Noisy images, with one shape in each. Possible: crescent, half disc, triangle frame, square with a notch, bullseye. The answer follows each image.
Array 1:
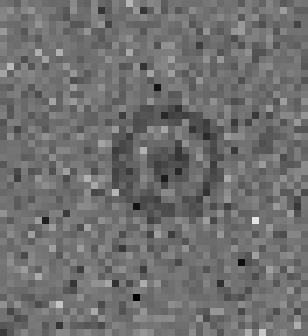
dark bullseye, centre
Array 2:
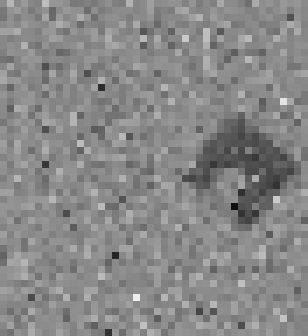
dark square with a notch, middle right
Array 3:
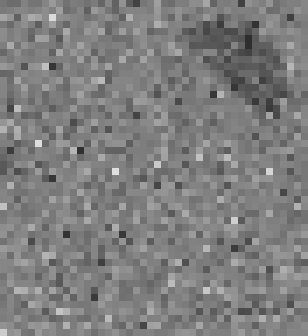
dark half disc, top right
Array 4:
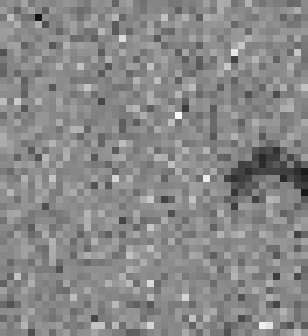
dark crescent, middle right
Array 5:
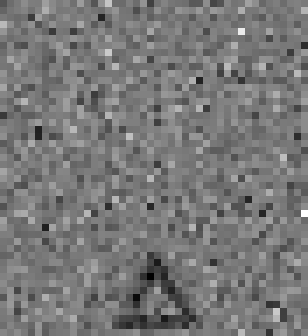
dark triangle frame, bottom middle
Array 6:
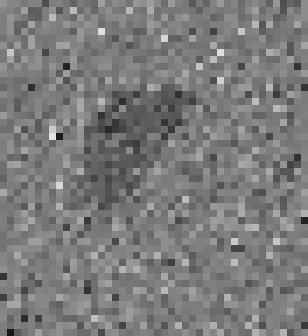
dark half disc, centre
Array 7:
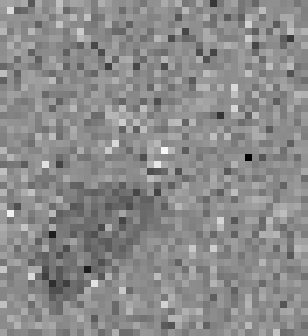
dark half disc
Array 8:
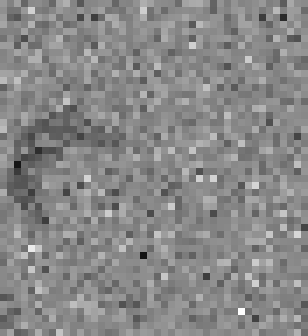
dark crescent, middle left
